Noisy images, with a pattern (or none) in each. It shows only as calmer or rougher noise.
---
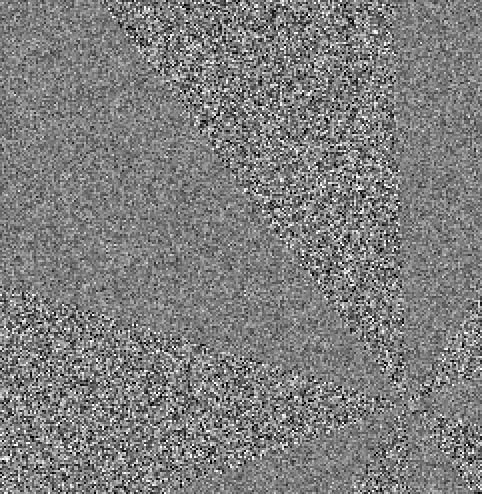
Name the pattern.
spokes from one point
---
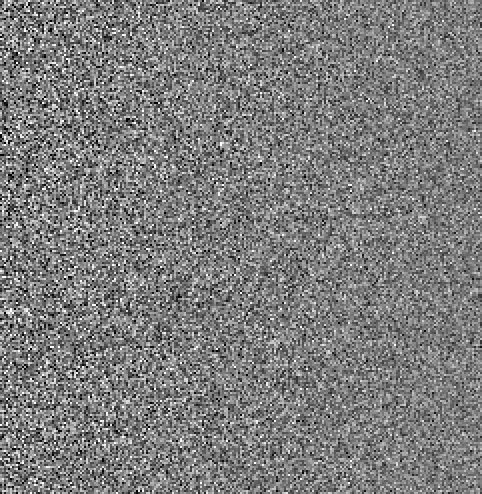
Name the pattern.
a smooth slope
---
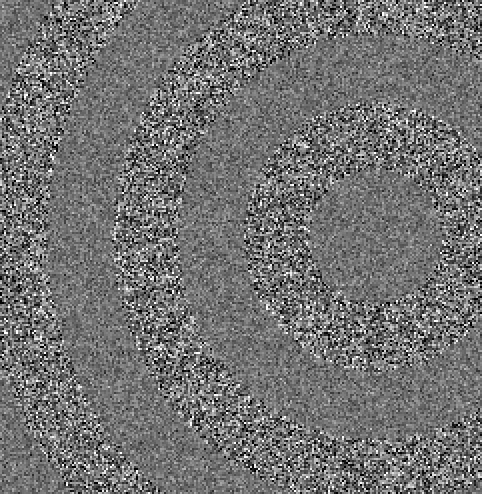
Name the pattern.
rings round one point
